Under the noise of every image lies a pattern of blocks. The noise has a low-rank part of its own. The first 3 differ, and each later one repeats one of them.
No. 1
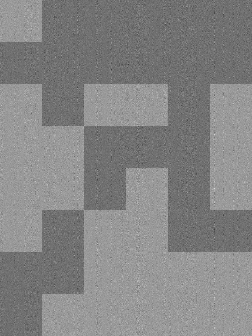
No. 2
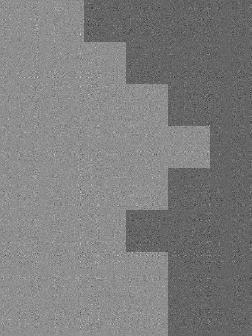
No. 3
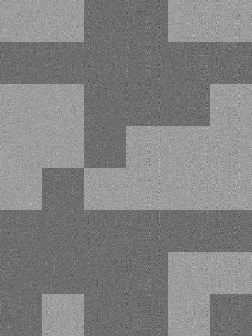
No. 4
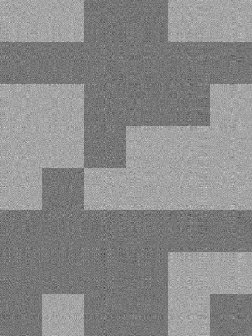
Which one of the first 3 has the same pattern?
3
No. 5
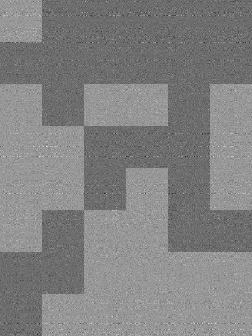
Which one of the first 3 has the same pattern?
1
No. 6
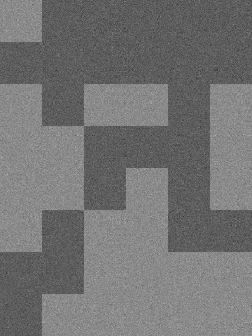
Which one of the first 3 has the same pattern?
1
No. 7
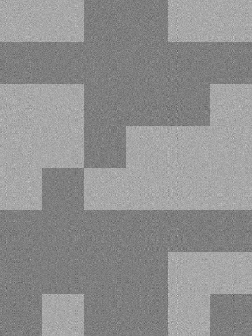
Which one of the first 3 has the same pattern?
3
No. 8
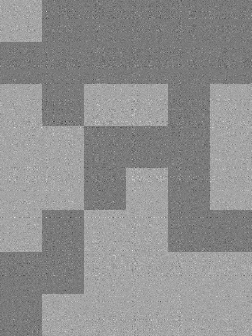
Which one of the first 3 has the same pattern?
1
